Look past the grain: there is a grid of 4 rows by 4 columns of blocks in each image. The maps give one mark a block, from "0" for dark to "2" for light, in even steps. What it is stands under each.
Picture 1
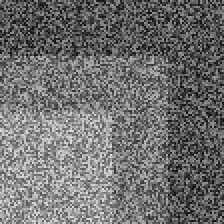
0 0 0 0
1 1 1 0
2 2 1 0
2 2 1 0
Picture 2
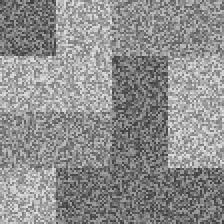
0 2 1 1
2 2 0 2
1 1 0 2
2 0 0 0
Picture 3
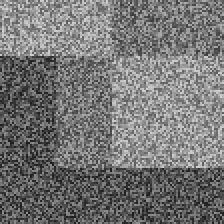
2 2 1 1
0 1 2 2
0 1 2 2
0 0 0 0
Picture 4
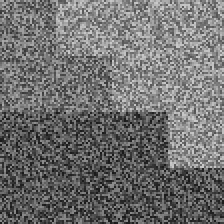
1 2 2 2
1 1 2 2
0 0 0 2
0 0 0 0
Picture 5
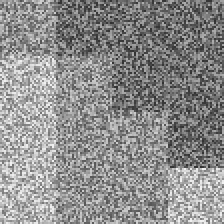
1 0 0 0
2 1 0 0
2 1 1 0
2 1 1 2
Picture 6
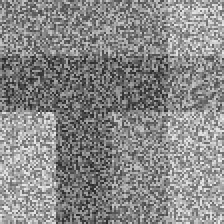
1 1 1 2
0 0 0 1
2 0 1 2
2 0 1 2
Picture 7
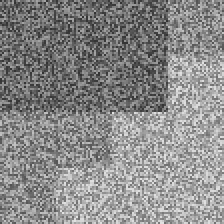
0 0 0 1
0 0 0 2
1 1 2 2
1 2 2 2
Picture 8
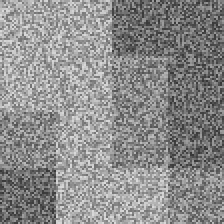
2 2 0 0
2 2 1 0
1 2 1 0
0 2 2 1
